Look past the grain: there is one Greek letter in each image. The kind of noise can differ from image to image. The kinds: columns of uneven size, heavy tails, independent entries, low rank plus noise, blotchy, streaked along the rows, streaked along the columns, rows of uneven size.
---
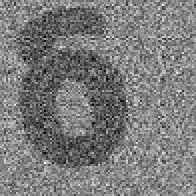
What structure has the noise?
low rank plus noise
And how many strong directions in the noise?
one
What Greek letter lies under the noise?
delta
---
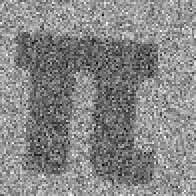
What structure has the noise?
independent entries
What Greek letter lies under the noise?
pi
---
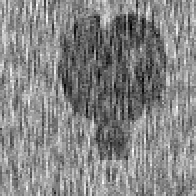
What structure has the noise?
streaked along the columns
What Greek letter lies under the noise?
phi
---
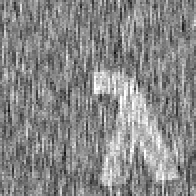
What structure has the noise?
streaked along the columns
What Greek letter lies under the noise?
lambda
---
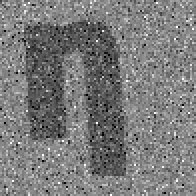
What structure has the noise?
heavy tails
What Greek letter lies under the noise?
eta
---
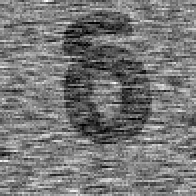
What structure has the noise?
streaked along the rows
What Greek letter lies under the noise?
delta
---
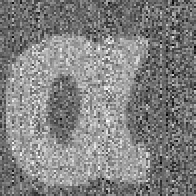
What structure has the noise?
columns of uneven size
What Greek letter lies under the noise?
alpha
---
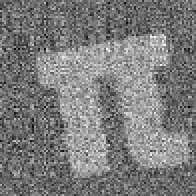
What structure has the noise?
low rank plus noise
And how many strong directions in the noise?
two
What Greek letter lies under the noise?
pi
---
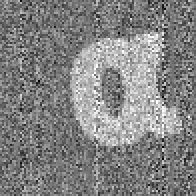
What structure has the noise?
columns of uneven size
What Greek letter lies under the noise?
alpha
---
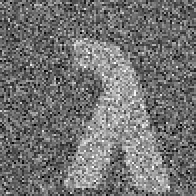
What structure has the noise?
independent entries
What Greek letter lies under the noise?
lambda
